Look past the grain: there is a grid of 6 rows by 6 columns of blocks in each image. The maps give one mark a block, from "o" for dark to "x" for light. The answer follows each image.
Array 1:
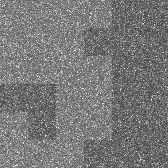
x x x x o o
x x x o o o
x x x x o o
o o x x o o
x o x x o o
x x x o o o
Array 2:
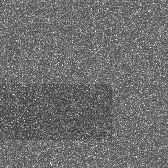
x x x x x x
x x x x x x
x x x x x x
o o o o x x
o o o o x x
x x x x x x
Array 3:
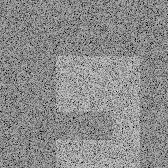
o o o o o o
o o o o o o
o o x x x o
o o x x x o
o o o o x o
o o x x x o
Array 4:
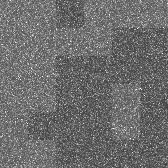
x x o x x x
x x x x o o
x x o o o o
x x o o x o
x o o o x o
x x o o o o
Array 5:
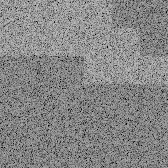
x x x x o o
x x x x x o
o o o x x x
o o o o o o
o o o o o o
o o o o o o
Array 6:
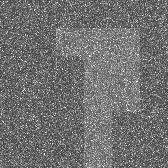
o o o o o o
o o x x x o
o o o x x o
o o o x x o
o o o x o o
o o o x o o
